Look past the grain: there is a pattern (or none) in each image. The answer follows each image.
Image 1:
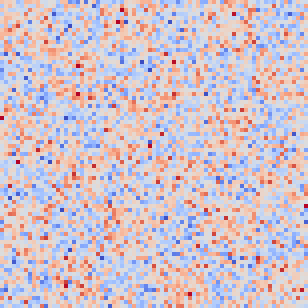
a checkerboard
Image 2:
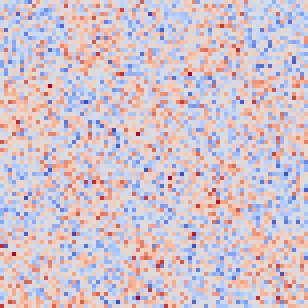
a checkerboard
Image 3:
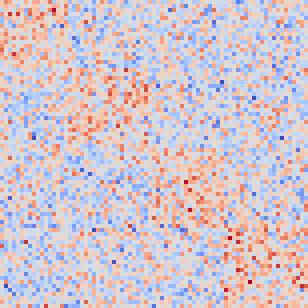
blocks along the diagonal
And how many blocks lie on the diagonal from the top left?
4
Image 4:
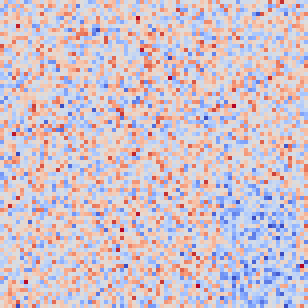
one block
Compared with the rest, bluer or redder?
bluer
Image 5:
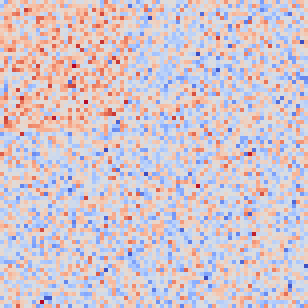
one block
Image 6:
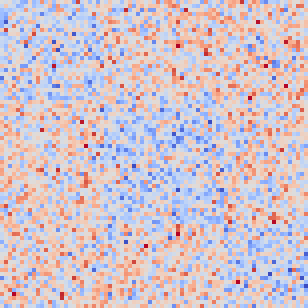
blocks along the diagonal
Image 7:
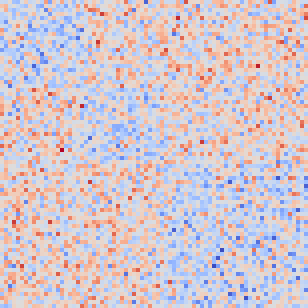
blocks along the diagonal
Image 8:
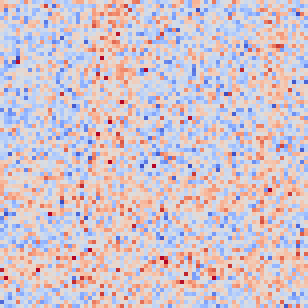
bands of rows crossing bands of columns
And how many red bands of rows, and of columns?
2 and 2
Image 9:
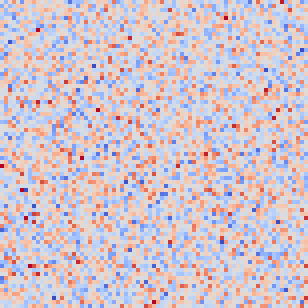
only noise
